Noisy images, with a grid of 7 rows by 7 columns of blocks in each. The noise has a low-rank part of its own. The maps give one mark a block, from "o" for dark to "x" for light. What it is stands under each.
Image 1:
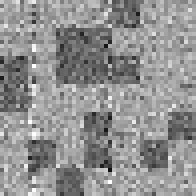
xxxxoxx
xxooxxx
oxoooxx
oxxxxxx
xxxoxxo
xoxoxox
xxoxxxx
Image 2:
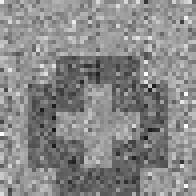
xxxxxxx
xxxxxxx
xxoooxx
xooxoox
xoxxxox
xooxoox
xxoooxx
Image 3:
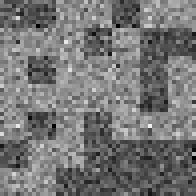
ooxxoxx
xxxoxoo
xoxxxox
xxxxxox
xoxoxxx
oxxoooo
xxooooo
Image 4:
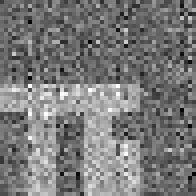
ooooooo
ooooooo
ooooooo
xxxxxoo
oxoxooo
oxoxxoo
oxoxxoo
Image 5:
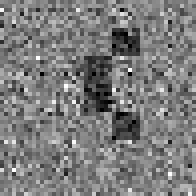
xxxxxxx
xxxxoxx
xxxoxxx
xxxoxxx
xxxxoxx
xxxxxxx
xxxxxxx
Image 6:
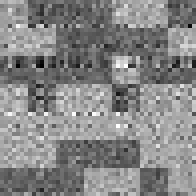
xoooxxo
xxoooox
ooooxoo
xoxxoxx
xxxxxxx
xxoooxx
oooxxox
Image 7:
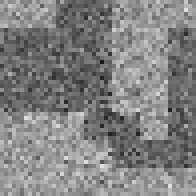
xxooxxx
ooooxxo
ooooxxo
ooooxxo
xxxooxo
xxxxooo
xxxxxxx
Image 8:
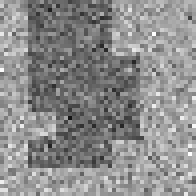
xoooxxx
xoooxxx
xooooxx
xooooxx
xxoooxx
xoooxxx
xxxxxxx
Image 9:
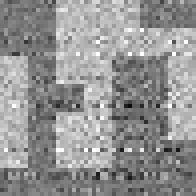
ooxxxoo
ooxxxxx
xoxxoox
xooxoox
xoxxoox
xoxxooo
ooooooo
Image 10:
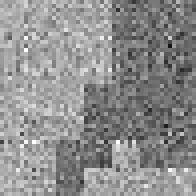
xxxxooo
xxxxooo
xxxxooo
xxxoooo
xxxoooo
xxooxoo
xxoxxxx
